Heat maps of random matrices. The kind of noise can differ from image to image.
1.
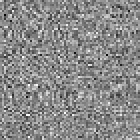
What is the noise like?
low rank plus noise
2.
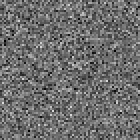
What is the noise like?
independent entries
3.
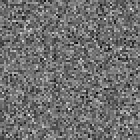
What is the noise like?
independent entries
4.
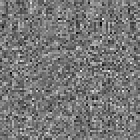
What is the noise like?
low rank plus noise
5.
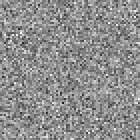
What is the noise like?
independent entries
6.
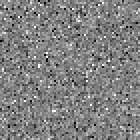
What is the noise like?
heavy tails
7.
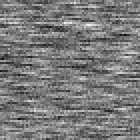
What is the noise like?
streaked along the rows
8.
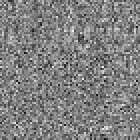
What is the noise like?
low rank plus noise
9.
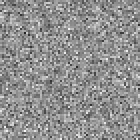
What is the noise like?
independent entries
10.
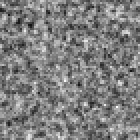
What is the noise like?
blotchy
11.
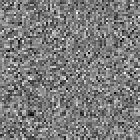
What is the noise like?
low rank plus noise
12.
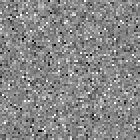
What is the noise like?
heavy tails
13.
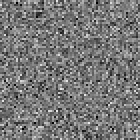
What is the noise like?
low rank plus noise
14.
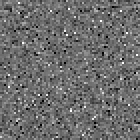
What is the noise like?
heavy tails
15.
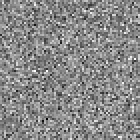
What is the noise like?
independent entries
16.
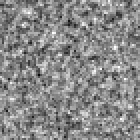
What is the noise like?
blotchy
